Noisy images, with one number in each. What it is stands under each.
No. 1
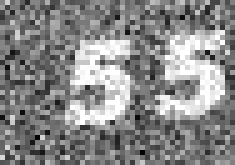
55
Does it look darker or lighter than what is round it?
lighter
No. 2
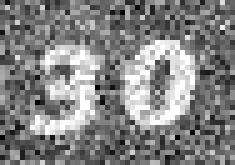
30
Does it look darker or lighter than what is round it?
lighter
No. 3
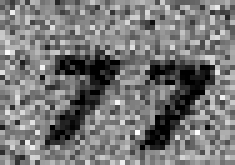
77
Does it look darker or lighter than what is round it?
darker
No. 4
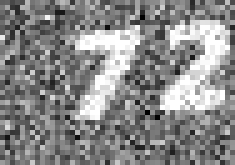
72
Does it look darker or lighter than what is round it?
lighter
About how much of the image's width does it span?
two thirds
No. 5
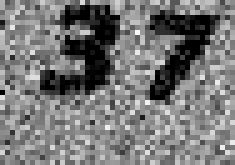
37
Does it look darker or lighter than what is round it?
darker
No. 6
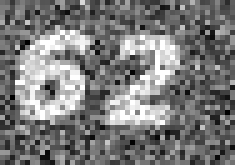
62
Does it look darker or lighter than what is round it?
lighter
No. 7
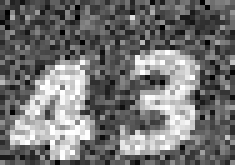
43
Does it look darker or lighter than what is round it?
lighter
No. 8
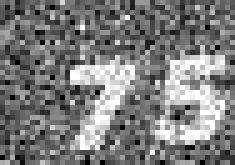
75
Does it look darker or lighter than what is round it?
lighter
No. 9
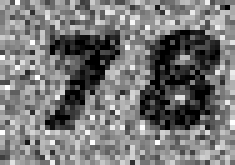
78
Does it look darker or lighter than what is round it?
darker
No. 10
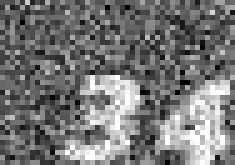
34
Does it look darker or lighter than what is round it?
lighter
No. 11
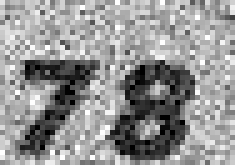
78
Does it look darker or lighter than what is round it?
darker
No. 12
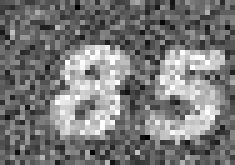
85
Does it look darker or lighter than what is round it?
lighter
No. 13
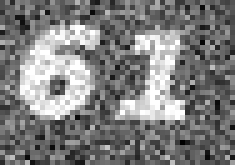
61
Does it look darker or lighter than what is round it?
lighter
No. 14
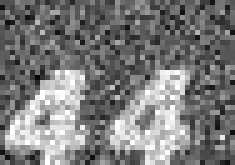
44
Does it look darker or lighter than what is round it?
lighter
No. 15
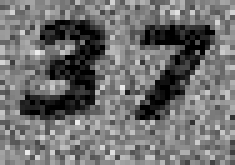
37
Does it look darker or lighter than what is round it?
darker
